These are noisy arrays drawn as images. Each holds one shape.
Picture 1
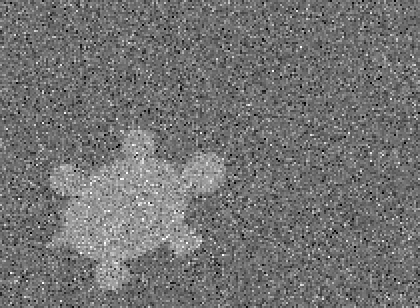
turtle
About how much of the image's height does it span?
half
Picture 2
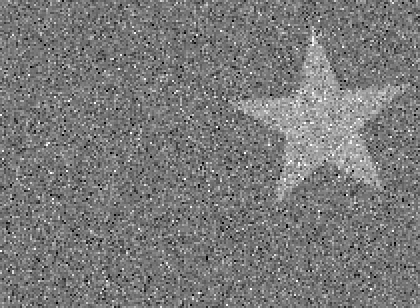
star
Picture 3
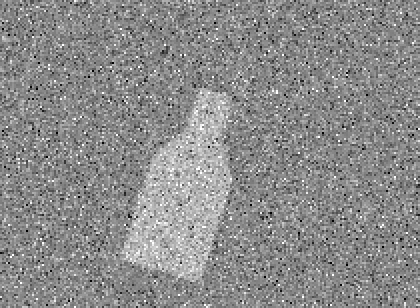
bottle
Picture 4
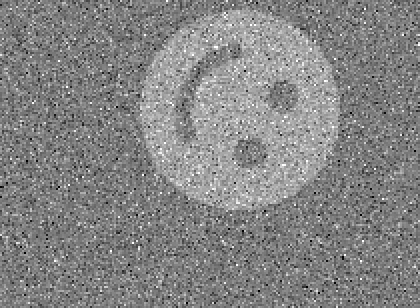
smiling face
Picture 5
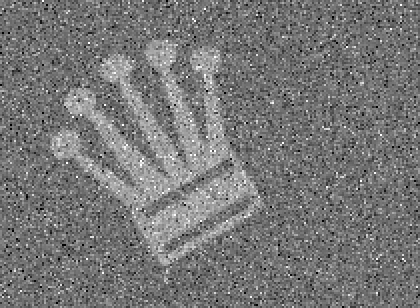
chess queen
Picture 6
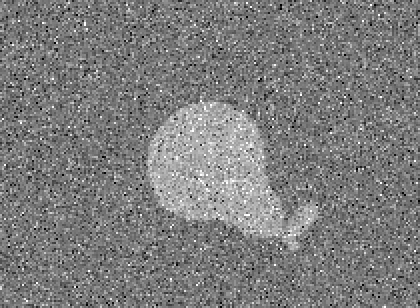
pear
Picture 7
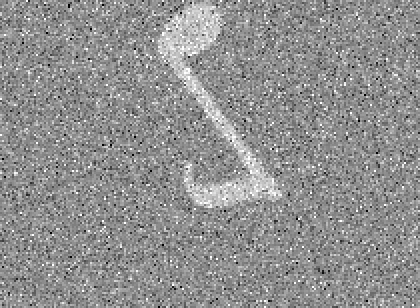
musical note
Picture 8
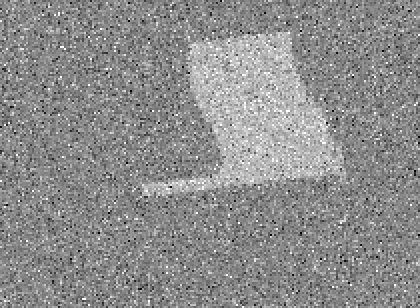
flag
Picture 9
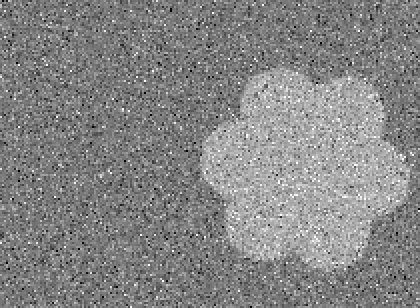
flower
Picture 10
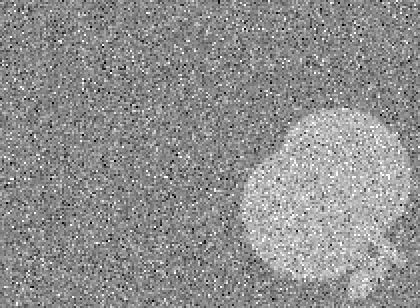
apple
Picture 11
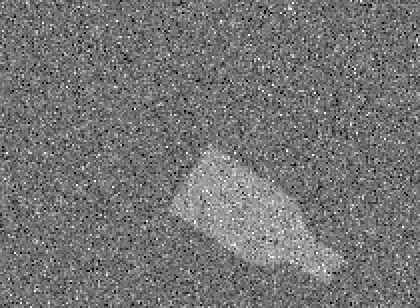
bottle
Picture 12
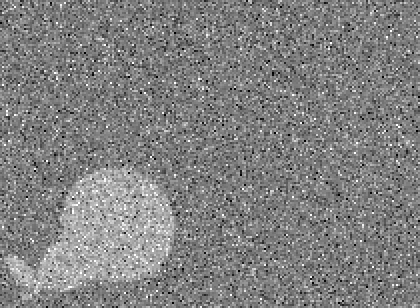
pear
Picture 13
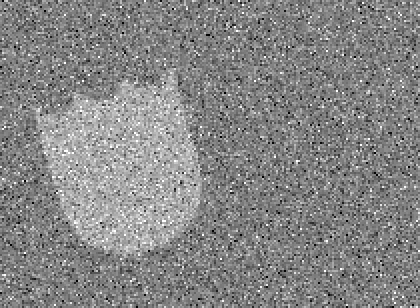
ghost
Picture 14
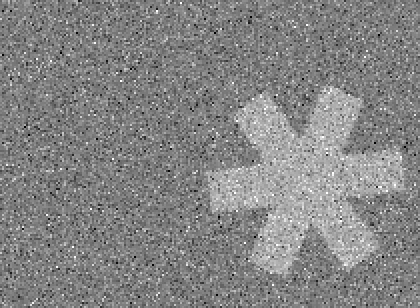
asterisk
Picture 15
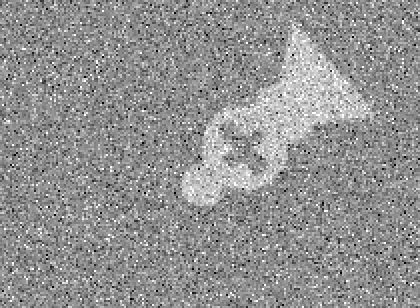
chess bishop
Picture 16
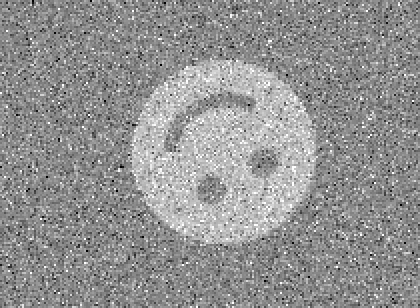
smiling face
